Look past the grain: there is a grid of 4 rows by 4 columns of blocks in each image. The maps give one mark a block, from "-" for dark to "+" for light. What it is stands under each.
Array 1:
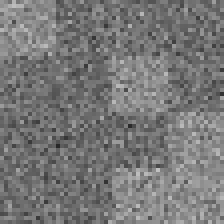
+ - - -
- - + -
- - - +
- - + +
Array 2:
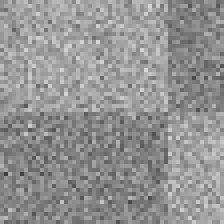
+ + + -
+ + + -
- - - +
- - - +
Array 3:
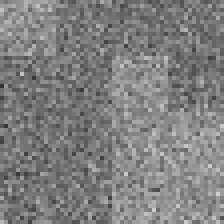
+ - - -
- - + -
- - + +
- - + +
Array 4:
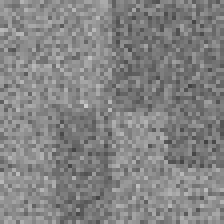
+ + - -
+ + - -
+ - + -
+ - + +
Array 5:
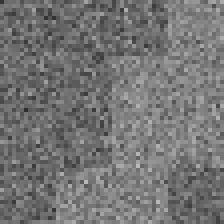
- - - +
- - + +
- - + +
- + + -
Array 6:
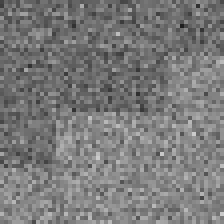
- - - -
- - - +
- + + +
+ + + +
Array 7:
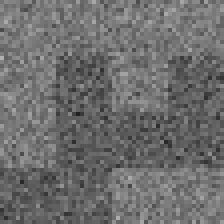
+ + + +
+ - + -
+ - - -
- - + +
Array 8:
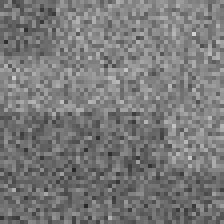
- + + +
+ + + +
- - - +
- - - -
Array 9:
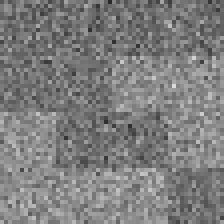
- - - -
- - + +
+ - - +
+ + + -
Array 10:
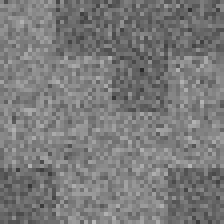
+ - - -
+ + - +
+ + + +
- + + -
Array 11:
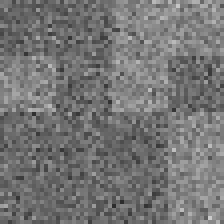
- - + +
+ - + -
- - - +
- - - +
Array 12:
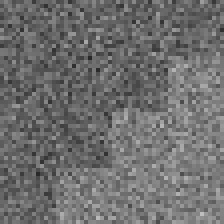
- - - -
- - - +
- - + +
- + + +
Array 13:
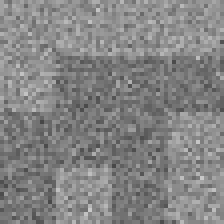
+ + + +
+ - - -
- - - +
- + - +
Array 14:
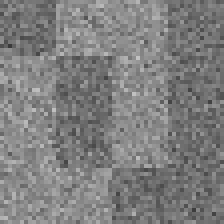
- + + -
+ - + -
+ - + -
+ + - -
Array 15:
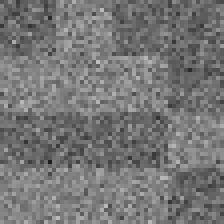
- + - -
+ + + -
- - - +
+ + + -
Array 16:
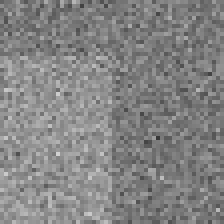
- - - -
+ + - -
+ + - -
+ + - -
